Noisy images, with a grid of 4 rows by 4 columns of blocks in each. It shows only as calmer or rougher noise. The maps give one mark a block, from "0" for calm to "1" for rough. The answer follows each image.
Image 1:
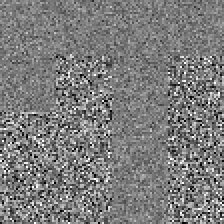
0 0 0 0
0 1 0 1
1 1 0 1
1 1 0 1
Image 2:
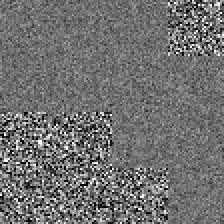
0 0 0 1
0 0 0 0
1 1 0 0
1 1 1 0
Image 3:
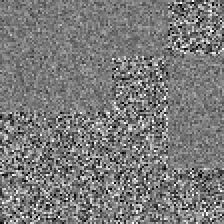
0 0 0 1
0 0 1 0
1 1 1 0
1 1 1 1
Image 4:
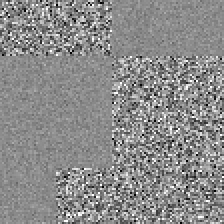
1 1 0 0
0 0 1 1
0 0 1 1
0 1 1 1
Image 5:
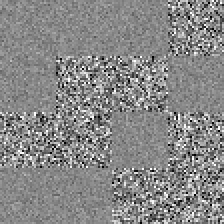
0 0 0 1
0 1 1 0
1 1 0 1
0 0 1 1
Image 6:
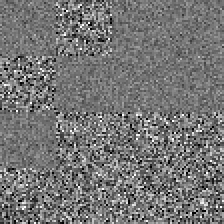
0 1 0 0
1 0 0 0
0 1 1 1
1 1 1 1
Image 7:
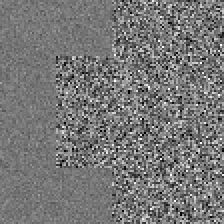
0 0 1 1
0 1 1 1
0 1 1 1
0 0 1 1
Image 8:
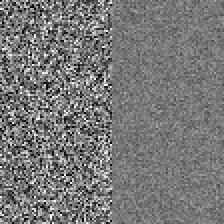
1 1 0 0
1 1 0 0
1 1 0 0
1 1 0 0
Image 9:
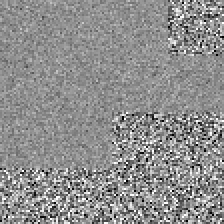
0 0 0 1
0 0 0 0
0 0 1 1
1 1 1 1
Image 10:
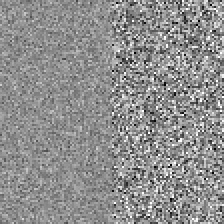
0 0 1 1
0 0 1 1
0 0 1 1
0 0 1 1
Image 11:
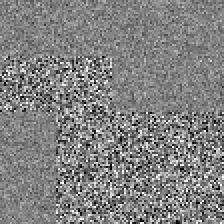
0 0 0 0
1 1 0 0
0 1 1 1
0 1 1 1
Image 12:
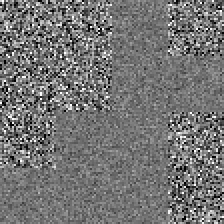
1 1 0 1
1 1 0 0
1 0 0 1
0 0 0 1
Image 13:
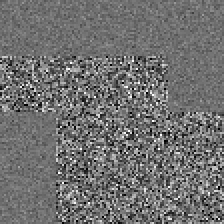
0 0 0 0
1 1 1 0
0 1 1 1
0 1 1 1
